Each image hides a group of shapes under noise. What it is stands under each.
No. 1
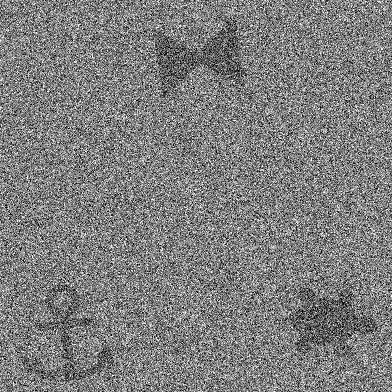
top middle: bow tie; bottom left: anchor; bottom right: turtle
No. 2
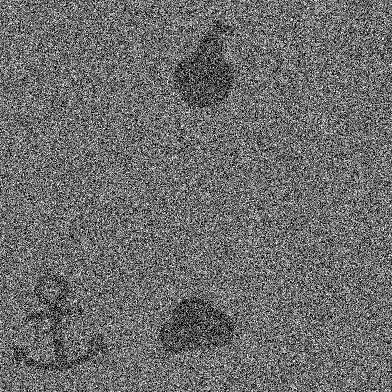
top middle: pear; bottom left: anchor; bottom middle: cloud
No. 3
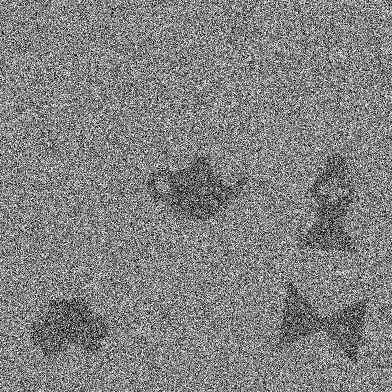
centre: teapot; middle right: chess bishop; bottom left: car; bottom right: bow tie
